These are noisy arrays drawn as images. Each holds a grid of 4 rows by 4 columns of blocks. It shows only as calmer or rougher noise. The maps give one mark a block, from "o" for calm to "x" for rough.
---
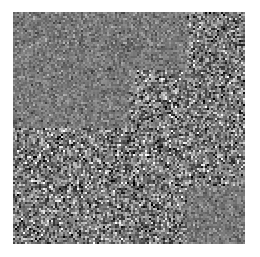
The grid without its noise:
o o o x
o o x x
x x x x
x x x o
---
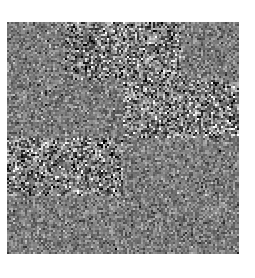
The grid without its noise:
o x x o
o o x x
x x o o
o o o o
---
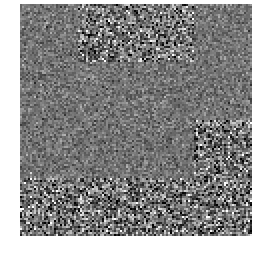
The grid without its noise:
o x x o
o o o o
o o o x
x x x x
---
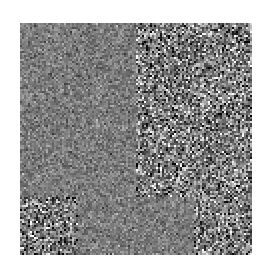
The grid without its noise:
o o x x
o o x x
o o x x
x o o x
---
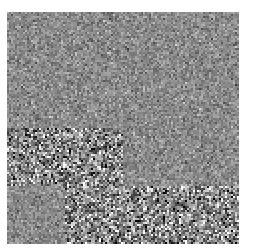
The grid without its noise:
o o o o
o o o o
x x o o
o x x x
